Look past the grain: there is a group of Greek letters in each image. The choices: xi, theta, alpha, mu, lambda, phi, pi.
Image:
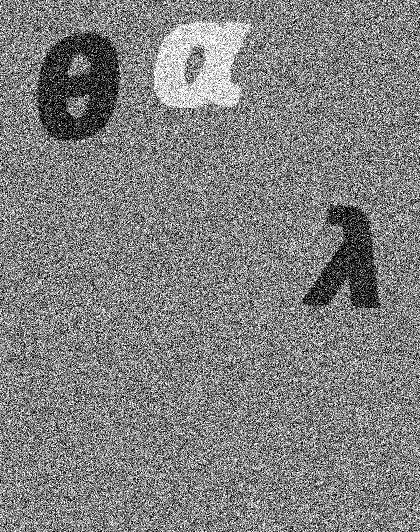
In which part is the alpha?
top middle
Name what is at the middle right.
lambda
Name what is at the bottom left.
nothing
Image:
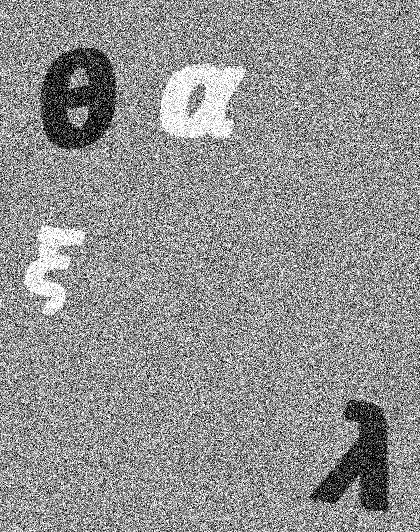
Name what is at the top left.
theta
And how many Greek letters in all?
4
